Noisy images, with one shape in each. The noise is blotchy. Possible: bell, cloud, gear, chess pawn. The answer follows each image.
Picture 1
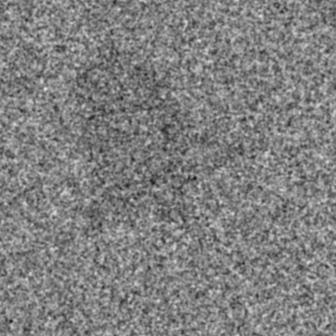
bell
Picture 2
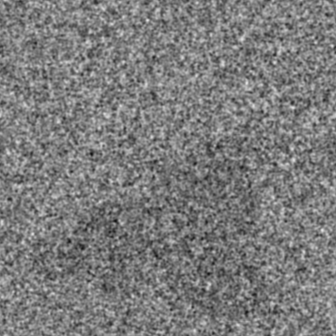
chess pawn
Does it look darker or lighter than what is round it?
darker
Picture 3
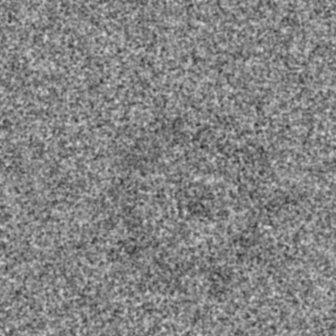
gear
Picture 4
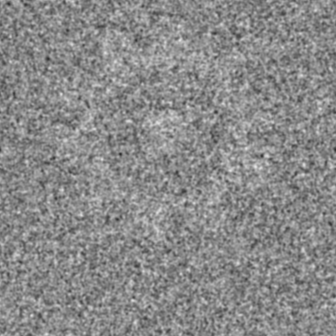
gear
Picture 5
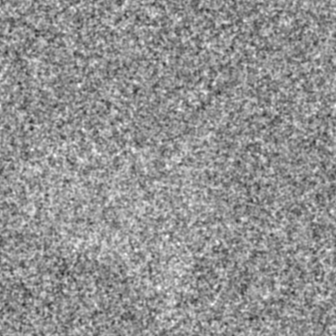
bell
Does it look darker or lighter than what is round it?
lighter
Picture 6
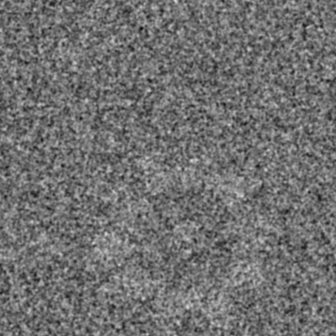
gear
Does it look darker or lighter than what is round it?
lighter
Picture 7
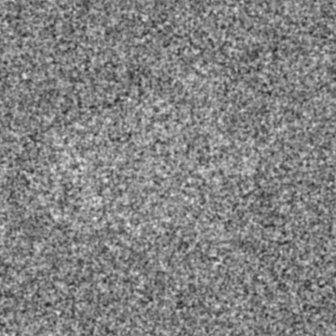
bell
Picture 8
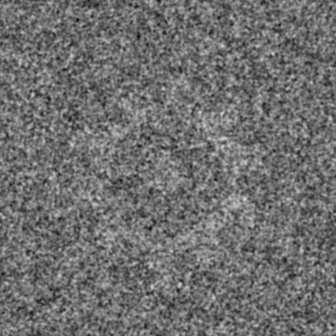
gear
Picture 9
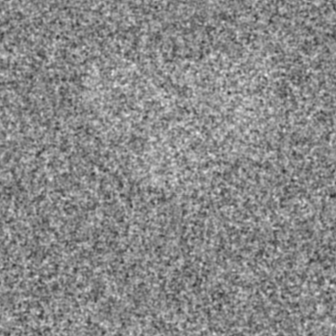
cloud
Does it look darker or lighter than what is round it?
lighter
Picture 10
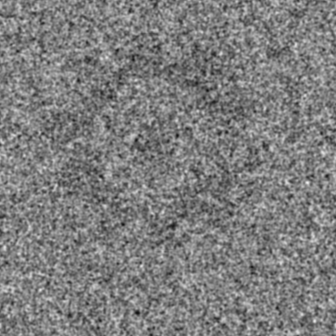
gear
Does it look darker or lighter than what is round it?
darker
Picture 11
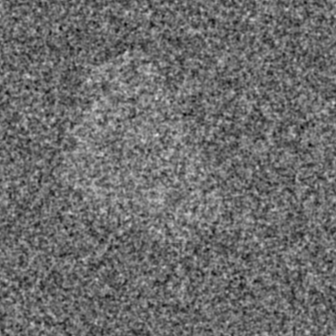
cloud
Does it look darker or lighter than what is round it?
lighter
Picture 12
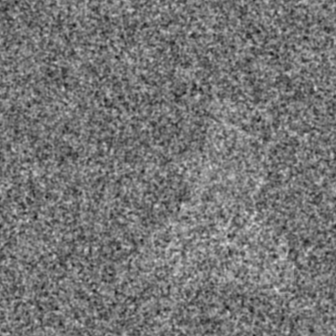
chess pawn
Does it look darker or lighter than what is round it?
lighter
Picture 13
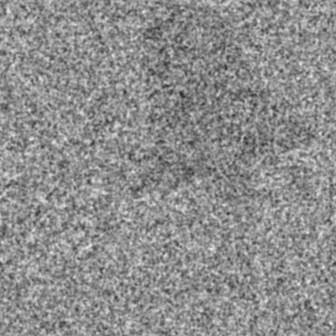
bell
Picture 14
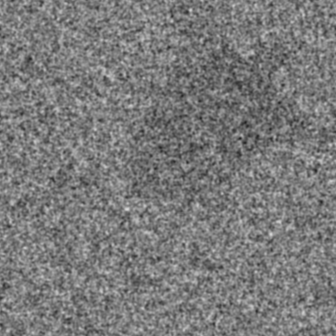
bell
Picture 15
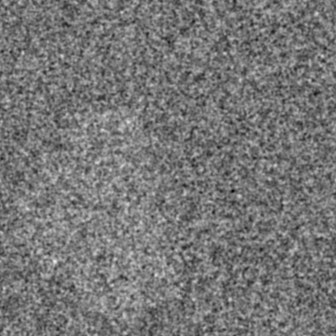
cloud
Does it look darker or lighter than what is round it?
lighter
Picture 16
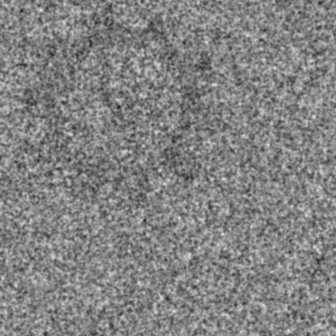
gear
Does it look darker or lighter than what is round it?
darker
